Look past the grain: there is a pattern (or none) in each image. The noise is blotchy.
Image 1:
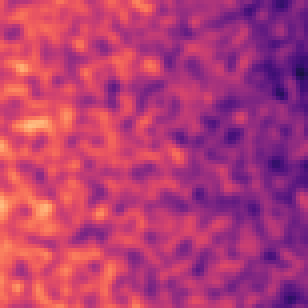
a smooth slope
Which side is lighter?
left
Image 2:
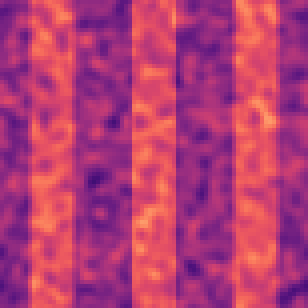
vertical stripes
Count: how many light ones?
3
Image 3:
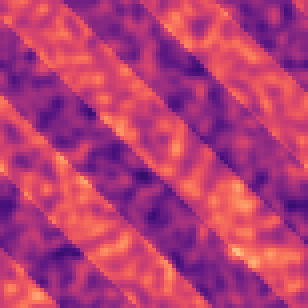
diagonal stripes
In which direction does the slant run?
top left to bottom right
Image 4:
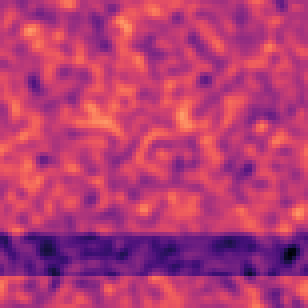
one horizontal stripe
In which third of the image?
bottom
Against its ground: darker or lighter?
darker
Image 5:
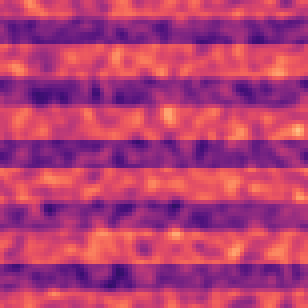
horizontal stripes
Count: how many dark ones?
5
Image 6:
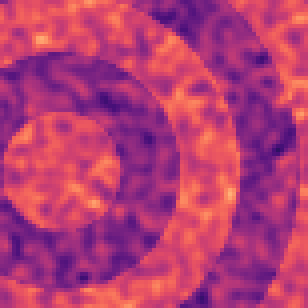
rings round one point
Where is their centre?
middle left
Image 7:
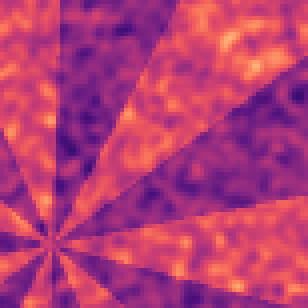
spokes from one point
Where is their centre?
bottom left
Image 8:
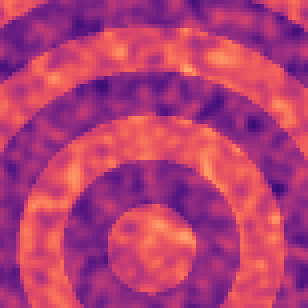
rings round one point
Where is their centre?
bottom middle
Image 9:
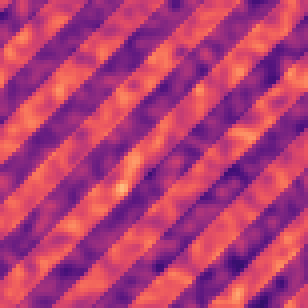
diagonal stripes
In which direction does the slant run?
bottom left to top right
